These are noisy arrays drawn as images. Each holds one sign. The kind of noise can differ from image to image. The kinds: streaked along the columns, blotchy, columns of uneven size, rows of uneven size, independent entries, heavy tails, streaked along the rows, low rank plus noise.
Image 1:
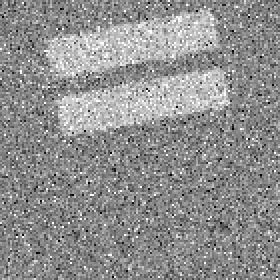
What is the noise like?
heavy tails
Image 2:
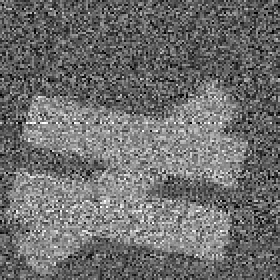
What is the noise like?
rows of uneven size
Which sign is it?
not-equal sign
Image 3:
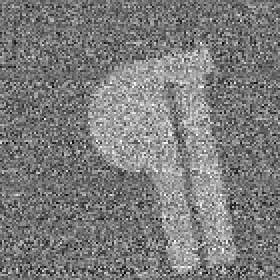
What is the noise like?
rows of uneven size
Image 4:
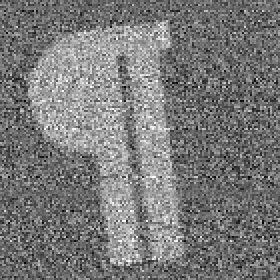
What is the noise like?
rows of uneven size
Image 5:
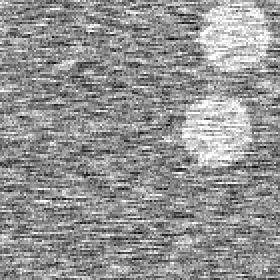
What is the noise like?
streaked along the rows
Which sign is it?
colon
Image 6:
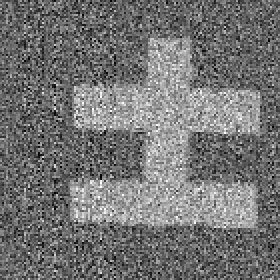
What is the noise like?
columns of uneven size
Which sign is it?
plus-minus sign
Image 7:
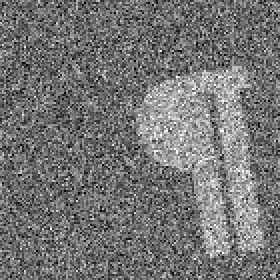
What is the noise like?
independent entries
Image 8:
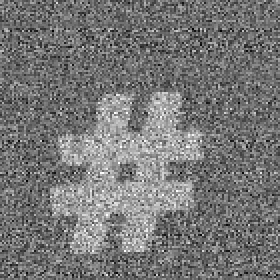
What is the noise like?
rows of uneven size
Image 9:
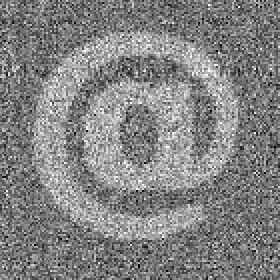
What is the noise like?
low rank plus noise
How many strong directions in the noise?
five to eight
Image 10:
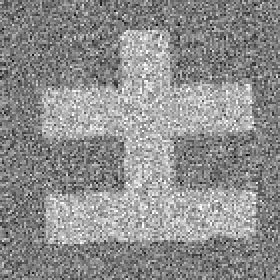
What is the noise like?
low rank plus noise
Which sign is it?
plus-minus sign
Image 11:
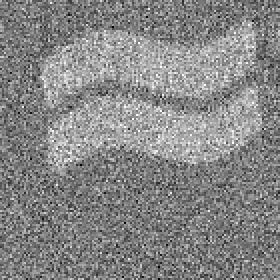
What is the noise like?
low rank plus noise
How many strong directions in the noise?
two
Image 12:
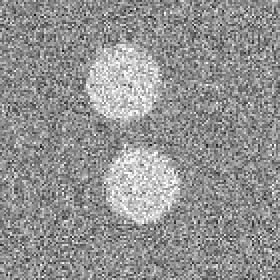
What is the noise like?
low rank plus noise
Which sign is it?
colon
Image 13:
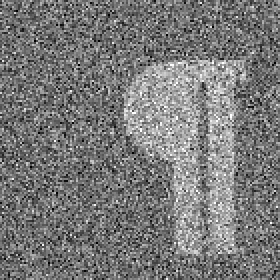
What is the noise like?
independent entries
